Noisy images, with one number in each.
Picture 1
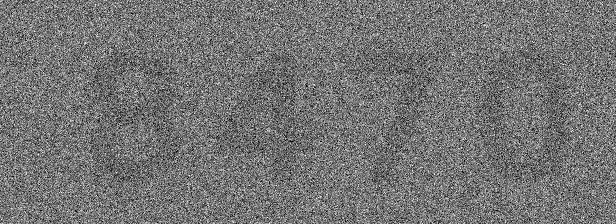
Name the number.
8470
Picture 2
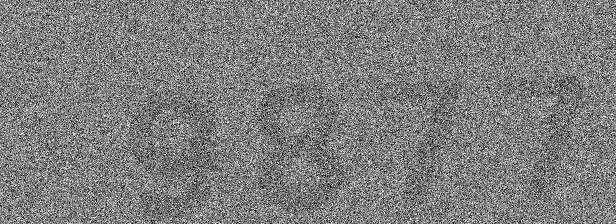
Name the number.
9877
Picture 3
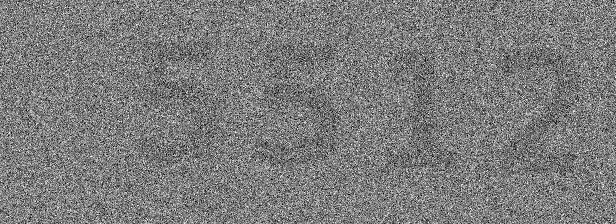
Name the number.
5512
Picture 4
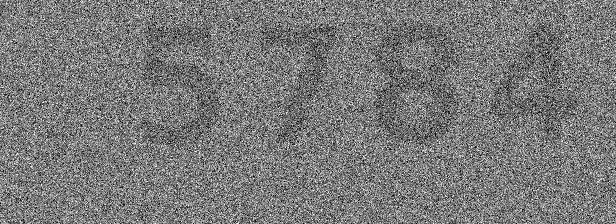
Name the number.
5784
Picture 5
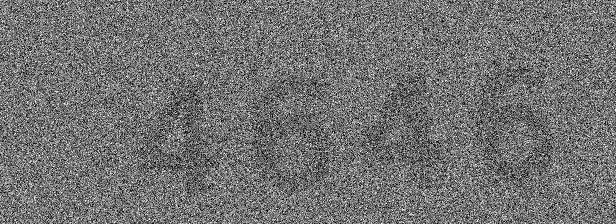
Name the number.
4646
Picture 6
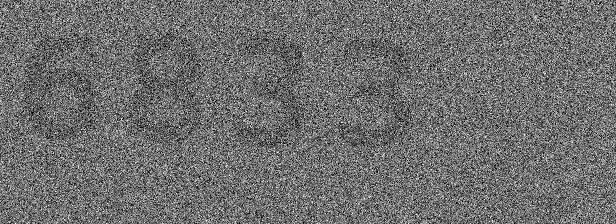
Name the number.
6833
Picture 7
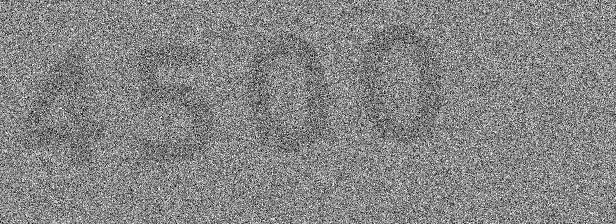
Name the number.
4500
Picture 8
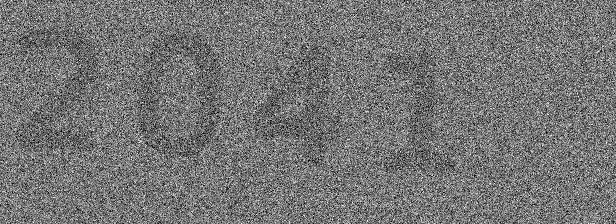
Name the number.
2041
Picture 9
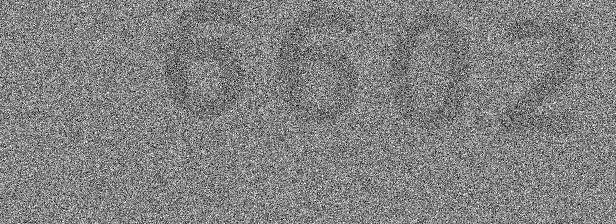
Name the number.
6602
